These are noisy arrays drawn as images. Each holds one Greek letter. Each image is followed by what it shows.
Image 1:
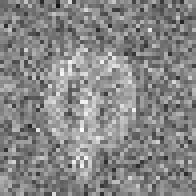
phi
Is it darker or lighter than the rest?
lighter
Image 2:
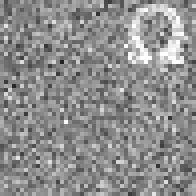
omega
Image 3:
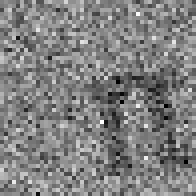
pi
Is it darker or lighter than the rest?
darker
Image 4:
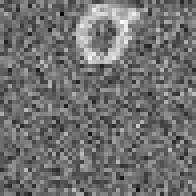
sigma
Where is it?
top middle
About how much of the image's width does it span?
a third
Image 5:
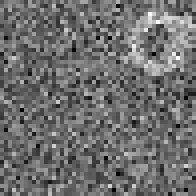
sigma
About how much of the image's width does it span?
a third
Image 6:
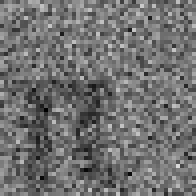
pi
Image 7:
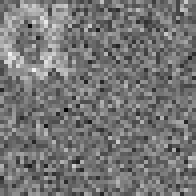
alpha
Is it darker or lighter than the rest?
lighter
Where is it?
top left
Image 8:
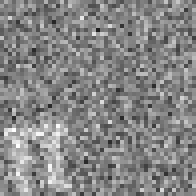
pi
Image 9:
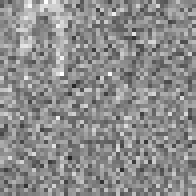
eta
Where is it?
top left
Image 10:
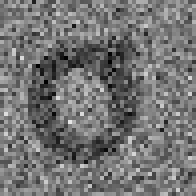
sigma
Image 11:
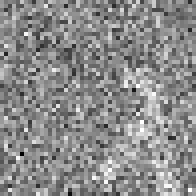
lambda
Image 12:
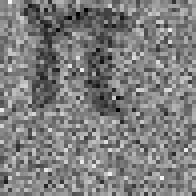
pi
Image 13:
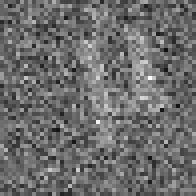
mu
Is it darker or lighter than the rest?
lighter
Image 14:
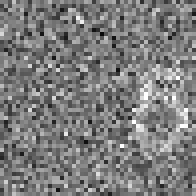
delta
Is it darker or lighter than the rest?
lighter
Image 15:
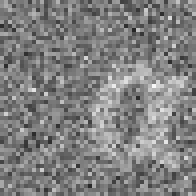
alpha
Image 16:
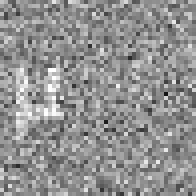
mu
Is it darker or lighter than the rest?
lighter
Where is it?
middle left
